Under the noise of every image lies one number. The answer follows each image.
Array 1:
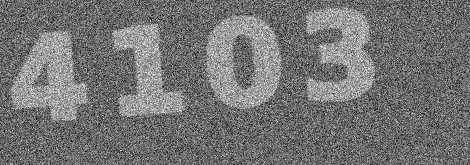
4103
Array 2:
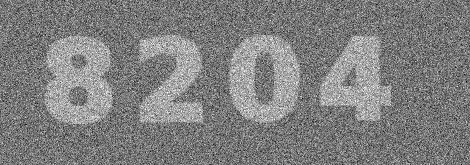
8204
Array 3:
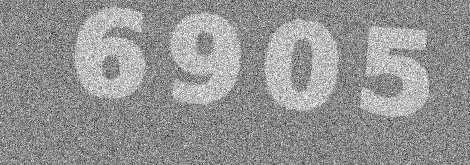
6905
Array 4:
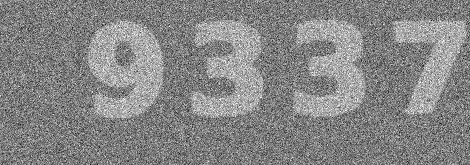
9337
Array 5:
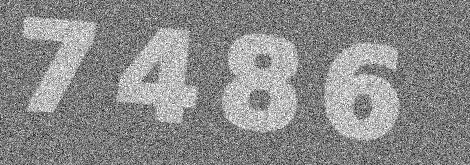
7486
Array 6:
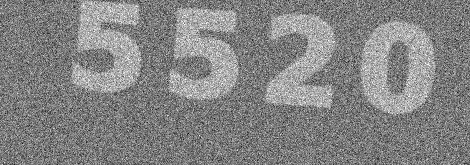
5520
